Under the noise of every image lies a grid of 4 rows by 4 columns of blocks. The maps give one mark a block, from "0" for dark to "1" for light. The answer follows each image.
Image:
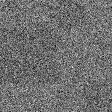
1 1 0 1
0 0 1 1
0 0 1 1
1 1 1 0
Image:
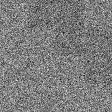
1 0 0 1
1 1 0 0
1 1 1 0
1 1 1 1
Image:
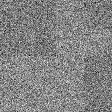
0 0 1 0
0 0 1 1
1 1 1 0
1 1 1 0
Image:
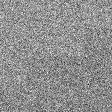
1 1 1 1
1 1 1 0
1 0 0 0
0 0 0 0
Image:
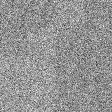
0 0 1 0
0 1 0 0
1 1 0 0
1 1 0 0
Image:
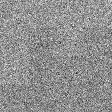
1 1 1 1
1 0 1 0
1 0 0 0
0 0 0 0
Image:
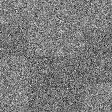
1 1 1 1
0 1 1 0
1 0 0 0
1 0 0 1
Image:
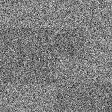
1 1 1 1
0 0 0 1
0 0 1 1
1 1 0 0
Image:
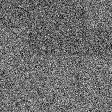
0 0 0 1
1 0 0 0
1 1 1 1
1 1 1 1
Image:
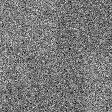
1 1 0 0
1 1 0 0
1 0 0 1
0 0 0 1
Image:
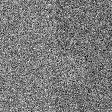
1 1 0 0
1 1 0 0
1 1 1 0
1 1 0 0
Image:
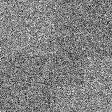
1 1 0 0
1 1 0 0
0 0 0 1
0 0 1 1
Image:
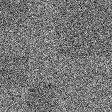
0 1 0 0
1 1 0 0
0 1 1 1
1 0 1 1
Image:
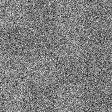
1 0 1 0
0 0 1 0
1 1 0 0
1 0 1 0
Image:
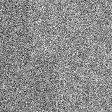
0 1 1 1
0 1 1 1
0 0 1 1
0 0 1 1
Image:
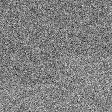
0 0 0 0
0 0 0 0
0 0 1 1
1 1 1 1
